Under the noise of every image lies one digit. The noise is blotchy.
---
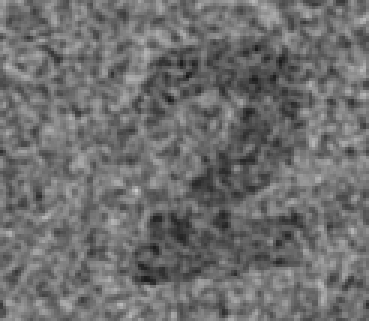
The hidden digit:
2
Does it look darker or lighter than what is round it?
darker
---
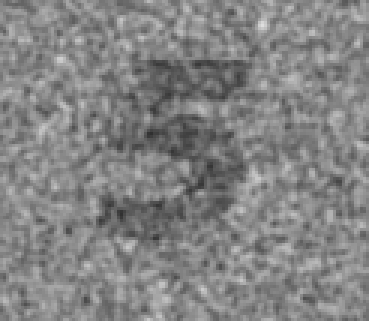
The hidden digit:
5
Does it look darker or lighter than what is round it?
darker
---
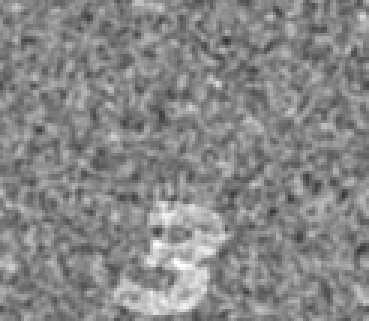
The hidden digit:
3
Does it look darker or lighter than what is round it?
lighter
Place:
bottom middle
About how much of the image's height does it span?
a third
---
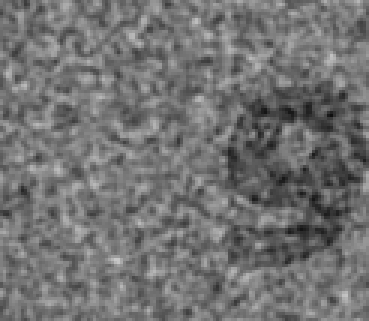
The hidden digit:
9
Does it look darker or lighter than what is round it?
darker
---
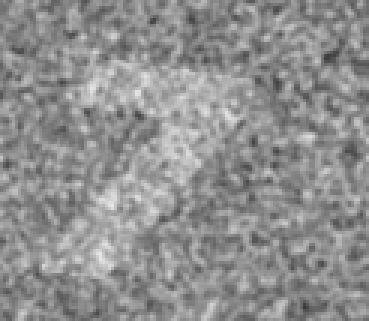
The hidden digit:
7
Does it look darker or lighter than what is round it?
lighter
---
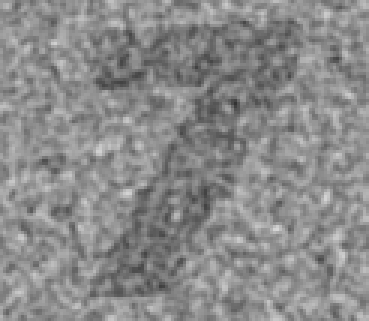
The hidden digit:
7
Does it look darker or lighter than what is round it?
darker
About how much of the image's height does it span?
nearly all
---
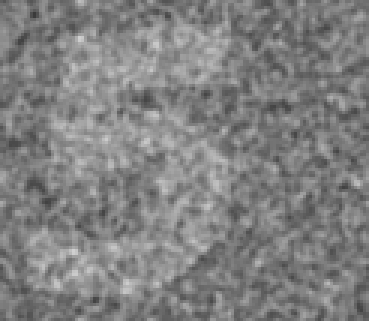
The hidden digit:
5
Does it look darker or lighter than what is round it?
lighter
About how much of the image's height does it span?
nearly all
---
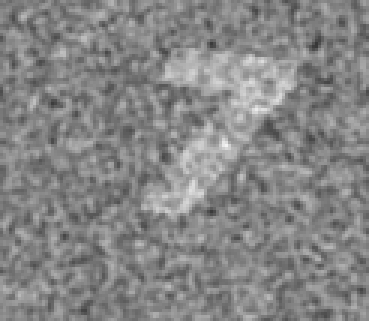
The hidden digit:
7
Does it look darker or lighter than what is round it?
lighter
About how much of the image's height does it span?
half
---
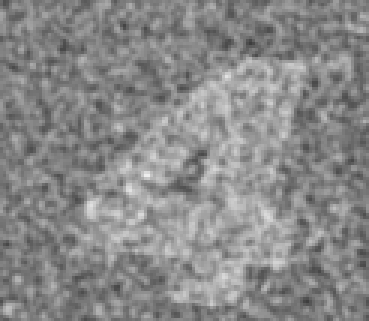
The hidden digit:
4
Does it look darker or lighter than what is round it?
lighter
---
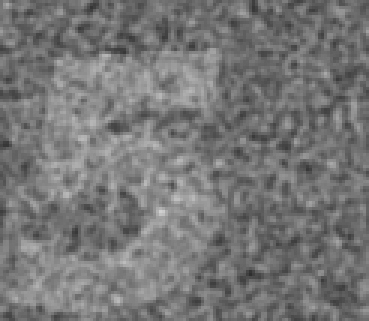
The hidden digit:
5
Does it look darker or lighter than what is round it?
lighter
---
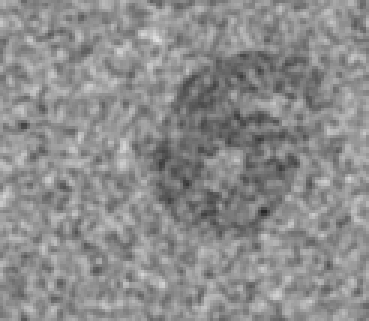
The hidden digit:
6
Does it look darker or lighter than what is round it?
darker
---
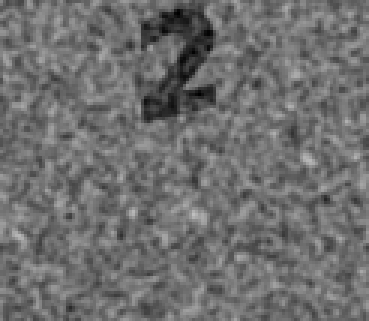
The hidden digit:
2
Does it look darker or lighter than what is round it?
darker
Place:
top middle
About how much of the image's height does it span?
a third
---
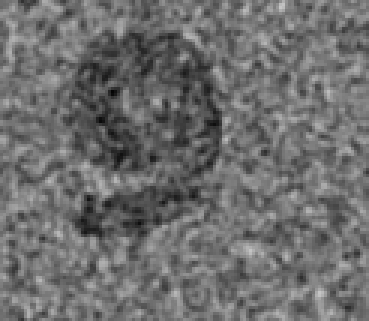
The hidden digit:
9
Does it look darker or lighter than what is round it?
darker
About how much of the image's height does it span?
two thirds
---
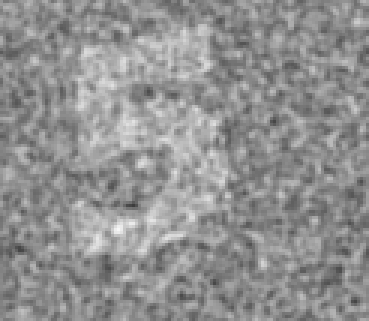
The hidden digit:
5
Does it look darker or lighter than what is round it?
lighter
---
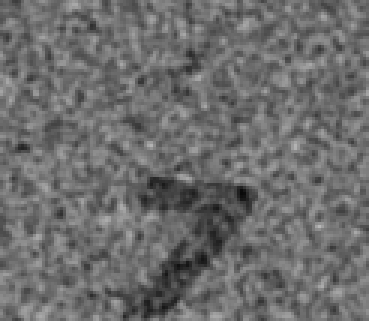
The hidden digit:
7
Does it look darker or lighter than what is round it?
darker
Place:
bottom middle
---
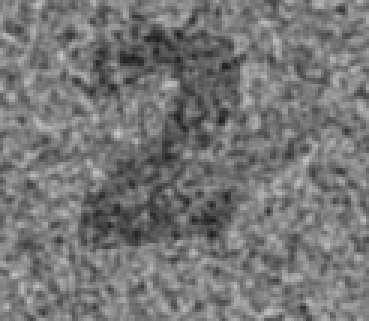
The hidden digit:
2
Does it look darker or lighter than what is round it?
darker
